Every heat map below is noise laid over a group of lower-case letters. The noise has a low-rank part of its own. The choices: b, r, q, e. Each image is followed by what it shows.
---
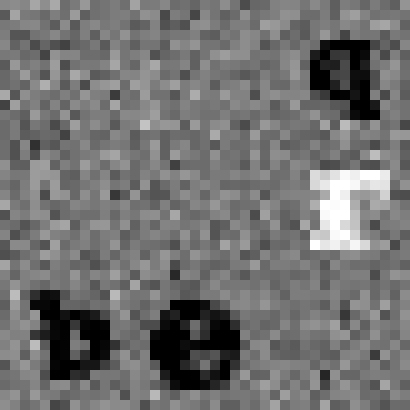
top right: dark q; middle right: light r; bottom left: dark b; bottom middle: dark e
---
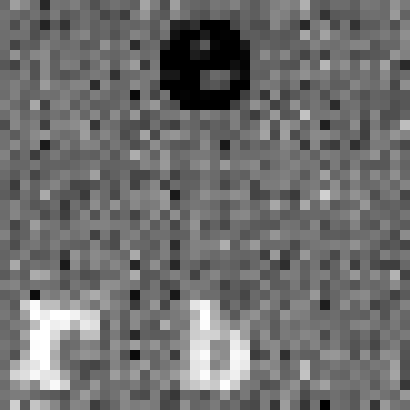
top middle: dark e; bottom left: light r; bottom middle: light b
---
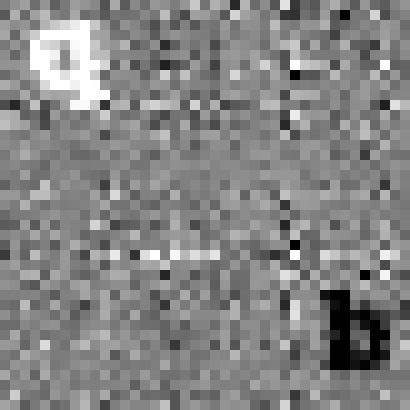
top left: light q; bottom right: dark b
